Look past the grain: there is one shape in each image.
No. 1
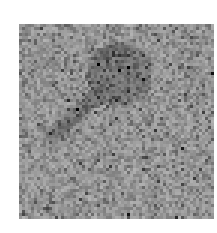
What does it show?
dark lollipop
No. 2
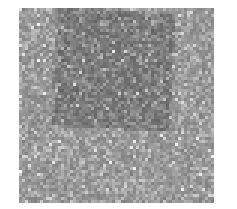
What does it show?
dark square
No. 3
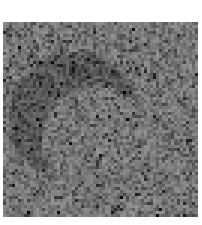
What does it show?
dark crescent
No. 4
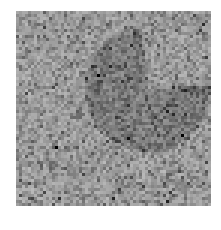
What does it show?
dark disc with a wedge cut out
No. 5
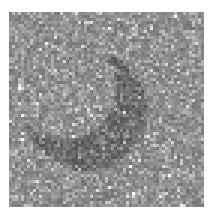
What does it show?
dark crescent
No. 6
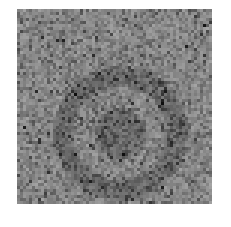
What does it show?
dark bullseye
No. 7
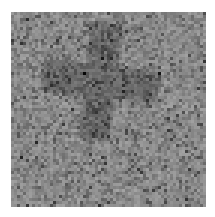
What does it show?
dark cross
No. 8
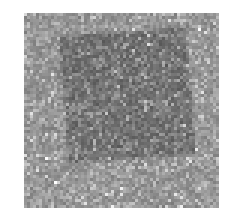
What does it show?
dark square
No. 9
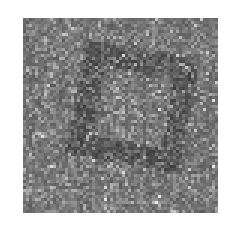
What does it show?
dark square frame
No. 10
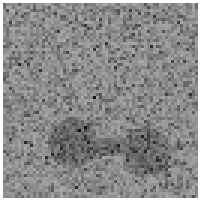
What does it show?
dark dumbbell
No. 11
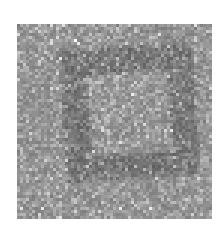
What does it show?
dark square frame
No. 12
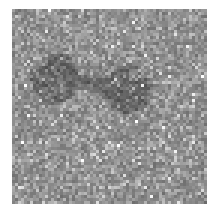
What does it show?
dark dumbbell
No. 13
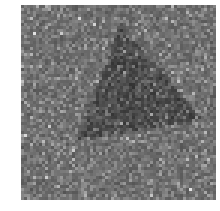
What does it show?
dark triangle
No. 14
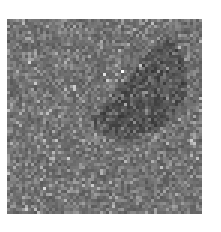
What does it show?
dark half disc
